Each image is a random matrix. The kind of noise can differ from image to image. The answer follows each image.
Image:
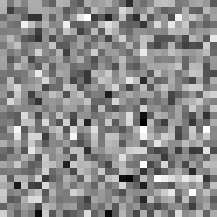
low rank plus noise
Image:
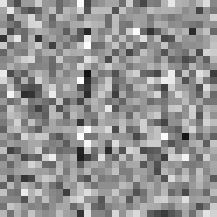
low rank plus noise
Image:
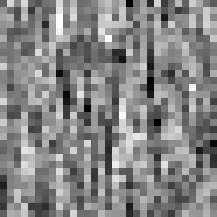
streaked along the columns
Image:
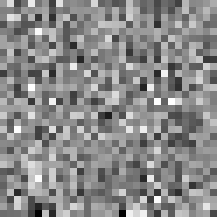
low rank plus noise
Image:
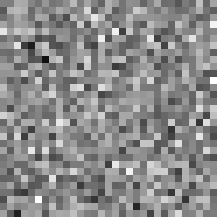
independent entries
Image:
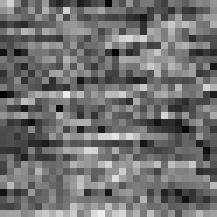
streaked along the rows
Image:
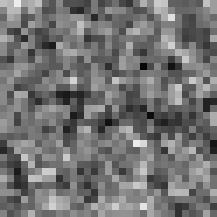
blotchy
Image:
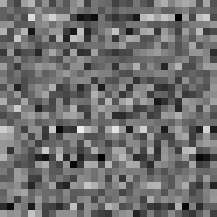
rows of uneven size
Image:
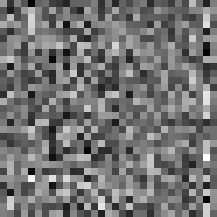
columns of uneven size
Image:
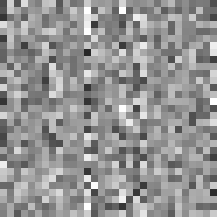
columns of uneven size
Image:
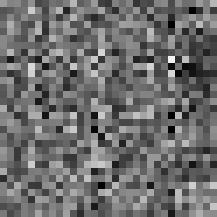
low rank plus noise
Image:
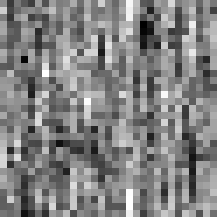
streaked along the columns
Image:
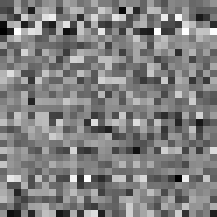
rows of uneven size
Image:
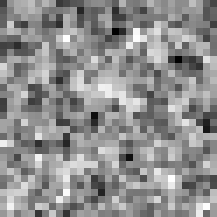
blotchy
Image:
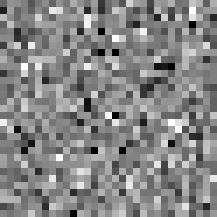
heavy tails
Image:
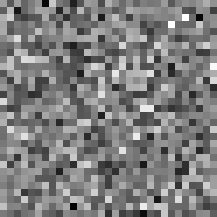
independent entries
